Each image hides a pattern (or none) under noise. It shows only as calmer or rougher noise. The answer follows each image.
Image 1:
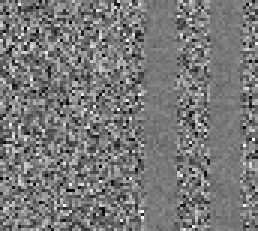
bands of columns
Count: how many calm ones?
2
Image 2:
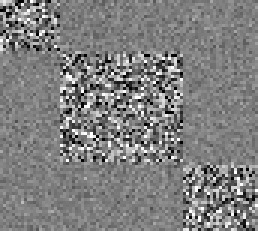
blocks along the diagonal
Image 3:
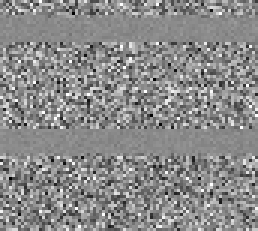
bands of rows
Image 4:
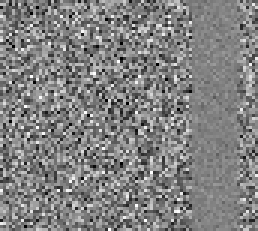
one band of columns
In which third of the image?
right
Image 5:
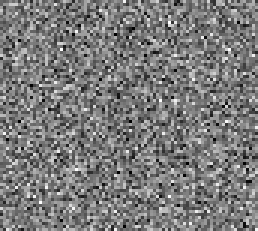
only noise
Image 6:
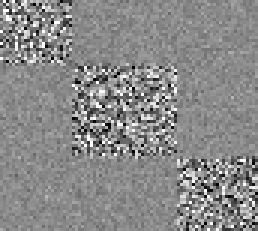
blocks along the diagonal
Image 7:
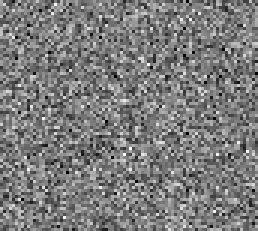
only noise
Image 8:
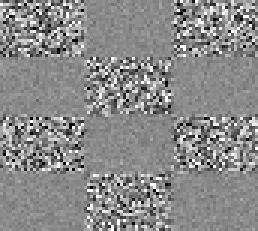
a checkerboard
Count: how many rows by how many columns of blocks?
4 by 3
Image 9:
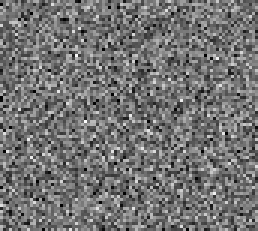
only noise
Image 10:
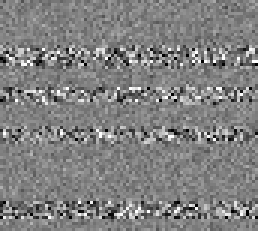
bands of rows
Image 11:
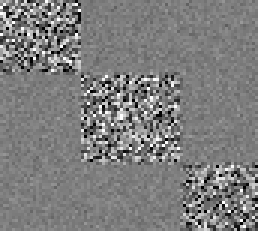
blocks along the diagonal
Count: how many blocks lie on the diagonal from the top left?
3
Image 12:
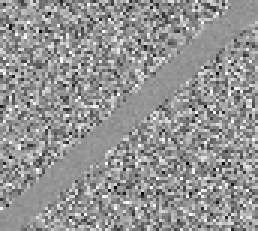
a diagonal band
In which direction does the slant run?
bottom left to top right
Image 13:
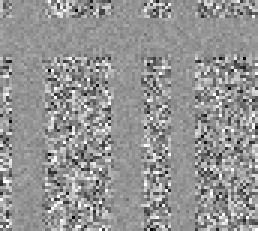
bands of rows crossing bands of columns
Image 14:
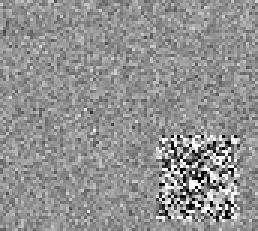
one block
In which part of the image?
bottom right
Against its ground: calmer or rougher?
rougher
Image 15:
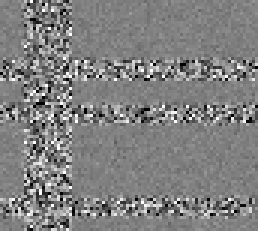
bands of rows crossing bands of columns
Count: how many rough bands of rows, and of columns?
3 and 1
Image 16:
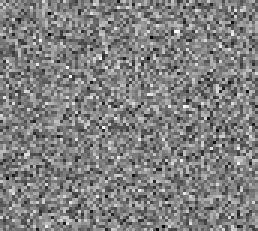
only noise
